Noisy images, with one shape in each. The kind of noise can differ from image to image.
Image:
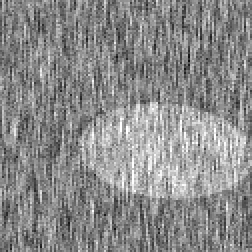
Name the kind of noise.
streaked along the columns
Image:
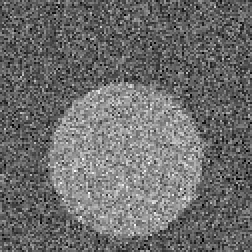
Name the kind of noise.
independent entries
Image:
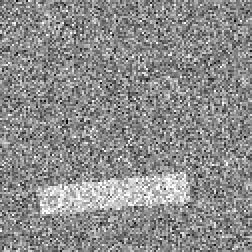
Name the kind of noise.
independent entries
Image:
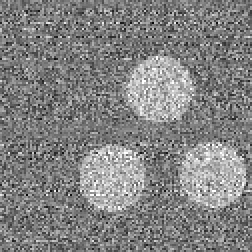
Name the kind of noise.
rows of uneven size
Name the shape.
three dots
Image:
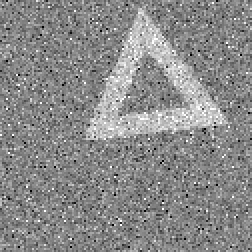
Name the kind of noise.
heavy tails
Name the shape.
triangle frame
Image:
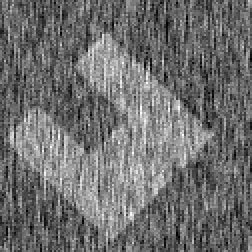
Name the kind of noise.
streaked along the columns
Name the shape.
square with a notch
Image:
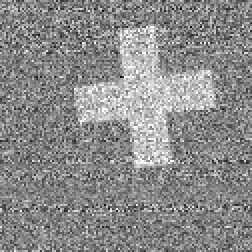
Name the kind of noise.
rows of uneven size
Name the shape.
cross
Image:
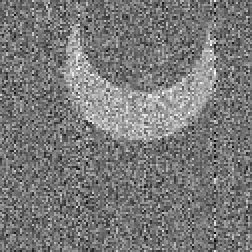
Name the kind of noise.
columns of uneven size
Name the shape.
crescent
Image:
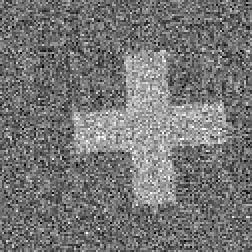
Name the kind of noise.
low rank plus noise
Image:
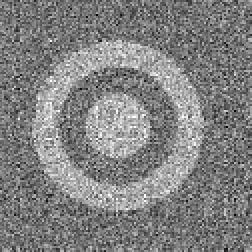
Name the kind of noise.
low rank plus noise
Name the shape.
bullseye
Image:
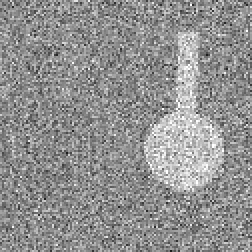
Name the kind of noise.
low rank plus noise
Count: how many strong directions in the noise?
five to eight
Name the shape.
lollipop
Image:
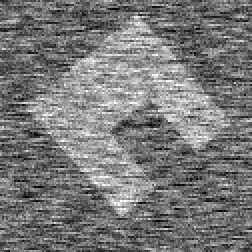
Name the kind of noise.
streaked along the rows
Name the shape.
square with a notch
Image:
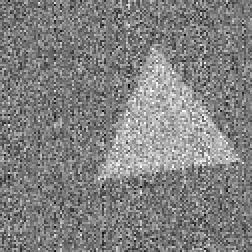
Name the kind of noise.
columns of uneven size
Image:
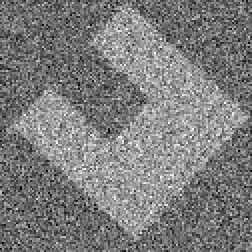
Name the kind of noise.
independent entries
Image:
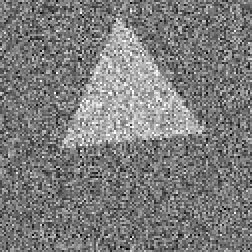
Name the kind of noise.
low rank plus noise
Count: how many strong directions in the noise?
three or four
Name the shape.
triangle
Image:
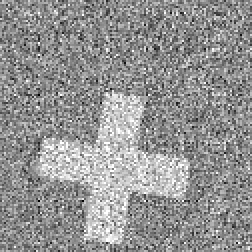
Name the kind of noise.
low rank plus noise
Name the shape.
cross
